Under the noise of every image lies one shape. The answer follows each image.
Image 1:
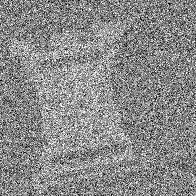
chess rook
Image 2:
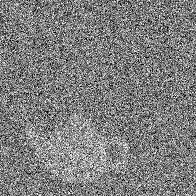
teapot
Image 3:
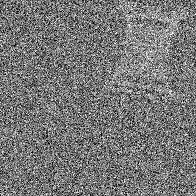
chess rook
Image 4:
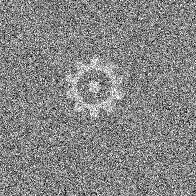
gear
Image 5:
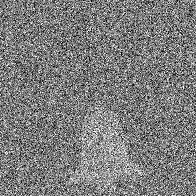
bell
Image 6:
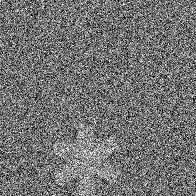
asterisk
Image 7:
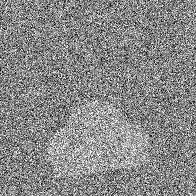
cloud
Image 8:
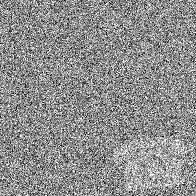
telephone
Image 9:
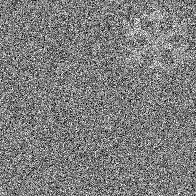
snowflake
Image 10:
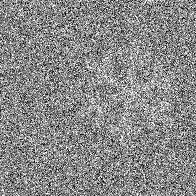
snowflake
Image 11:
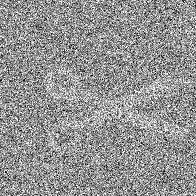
pair of scissors
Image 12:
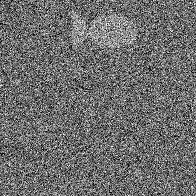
fish
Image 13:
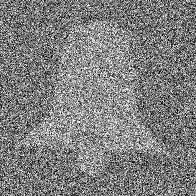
bell
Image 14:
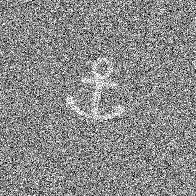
anchor
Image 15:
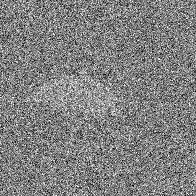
umbrella
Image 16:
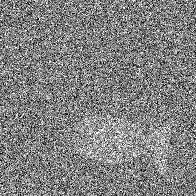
fish
